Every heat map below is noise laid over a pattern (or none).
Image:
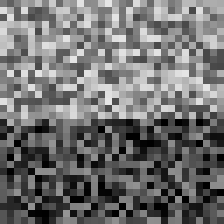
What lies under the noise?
a sharp edge
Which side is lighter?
top
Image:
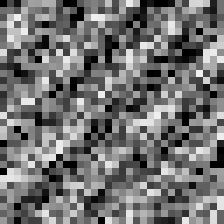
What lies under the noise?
diagonal stripes
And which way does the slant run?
bottom left to top right
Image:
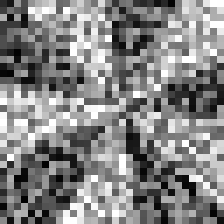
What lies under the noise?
spokes from one point
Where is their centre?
centre
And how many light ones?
5
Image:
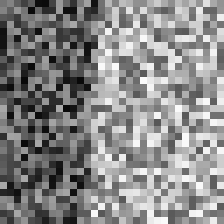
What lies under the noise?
a sharp edge
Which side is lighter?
right
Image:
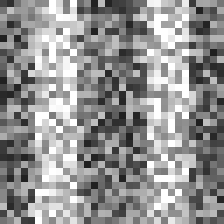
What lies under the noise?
vertical stripes
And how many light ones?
2
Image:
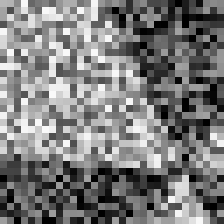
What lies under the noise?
spokes from one point
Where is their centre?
bottom right
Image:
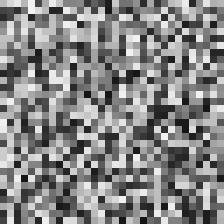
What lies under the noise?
only noise
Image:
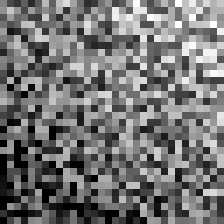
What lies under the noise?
a smooth slope
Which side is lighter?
top right
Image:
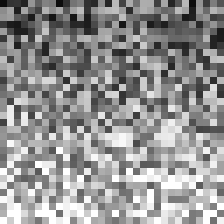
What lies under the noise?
a smooth slope
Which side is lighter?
bottom
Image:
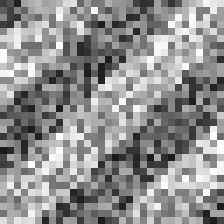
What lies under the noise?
diagonal stripes
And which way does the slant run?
bottom left to top right
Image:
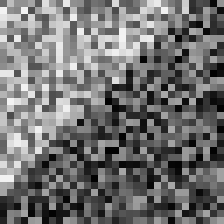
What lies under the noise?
a sharp edge
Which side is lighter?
top left
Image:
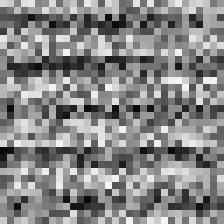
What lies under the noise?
horizontal stripes
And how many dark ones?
5
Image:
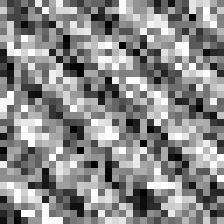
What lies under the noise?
diagonal stripes
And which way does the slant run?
top left to bottom right
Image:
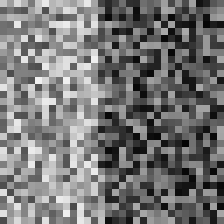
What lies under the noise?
a sharp edge
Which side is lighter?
left
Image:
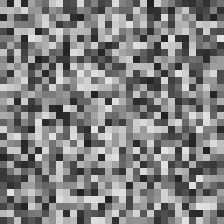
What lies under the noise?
only noise
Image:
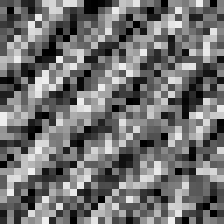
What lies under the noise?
diagonal stripes
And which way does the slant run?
bottom left to top right
